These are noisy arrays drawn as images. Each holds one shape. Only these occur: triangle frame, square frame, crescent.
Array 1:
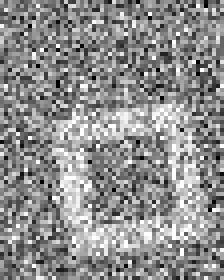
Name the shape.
square frame
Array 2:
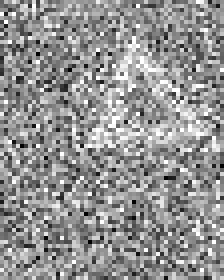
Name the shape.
triangle frame
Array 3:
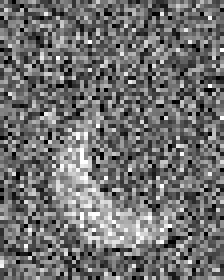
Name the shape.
crescent
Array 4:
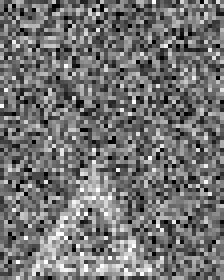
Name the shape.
triangle frame
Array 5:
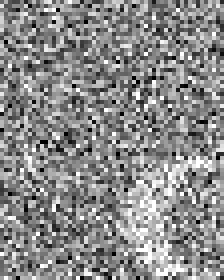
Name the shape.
crescent
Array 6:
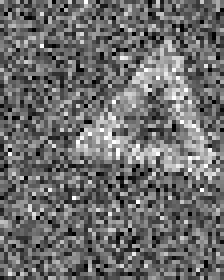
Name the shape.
triangle frame
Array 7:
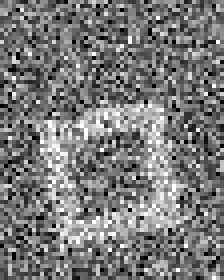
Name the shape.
square frame
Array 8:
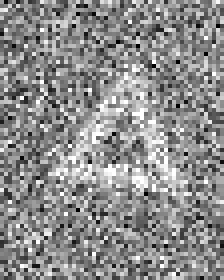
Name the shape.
triangle frame
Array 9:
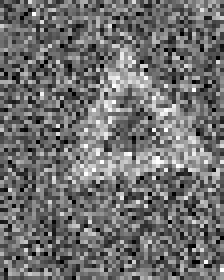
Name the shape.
triangle frame
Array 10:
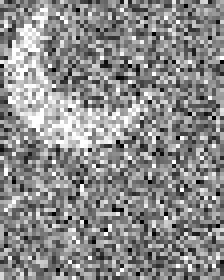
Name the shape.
crescent
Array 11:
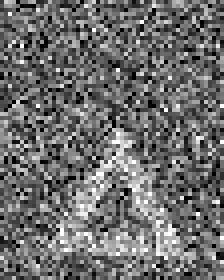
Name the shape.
triangle frame
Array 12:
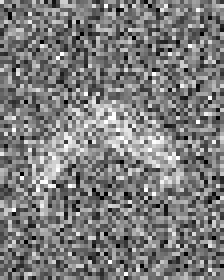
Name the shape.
crescent
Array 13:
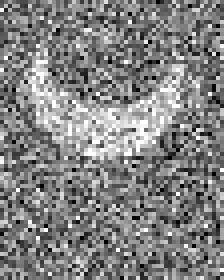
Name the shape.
crescent
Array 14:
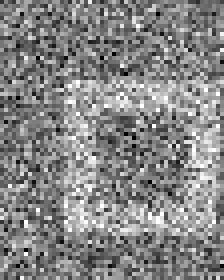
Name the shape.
square frame
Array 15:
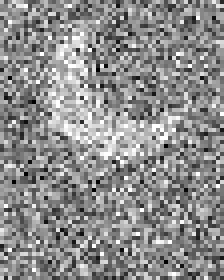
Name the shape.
crescent
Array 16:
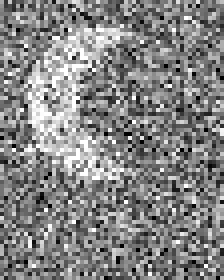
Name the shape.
crescent
